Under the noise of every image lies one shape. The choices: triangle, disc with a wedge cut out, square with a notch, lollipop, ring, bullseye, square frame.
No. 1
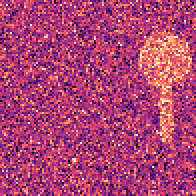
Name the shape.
lollipop
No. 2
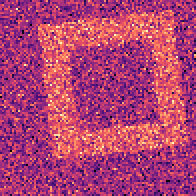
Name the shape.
square frame
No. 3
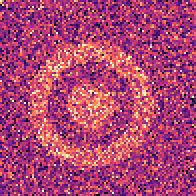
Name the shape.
bullseye
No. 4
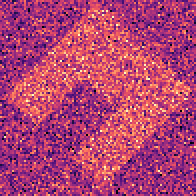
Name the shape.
square with a notch
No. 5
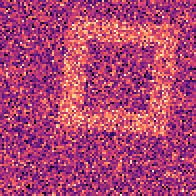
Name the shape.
square frame
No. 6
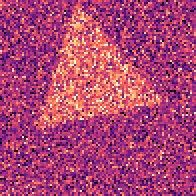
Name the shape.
triangle
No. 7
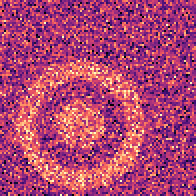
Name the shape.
bullseye
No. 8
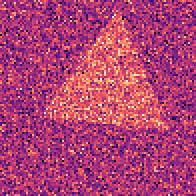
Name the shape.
triangle
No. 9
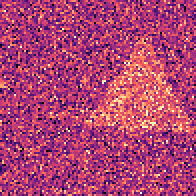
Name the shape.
triangle
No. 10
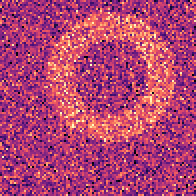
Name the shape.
ring
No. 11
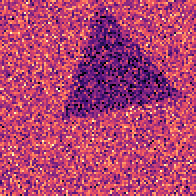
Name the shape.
triangle
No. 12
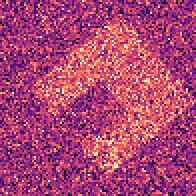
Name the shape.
square with a notch
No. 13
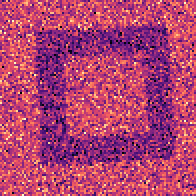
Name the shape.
square frame
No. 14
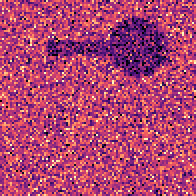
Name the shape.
lollipop
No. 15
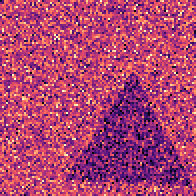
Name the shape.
triangle
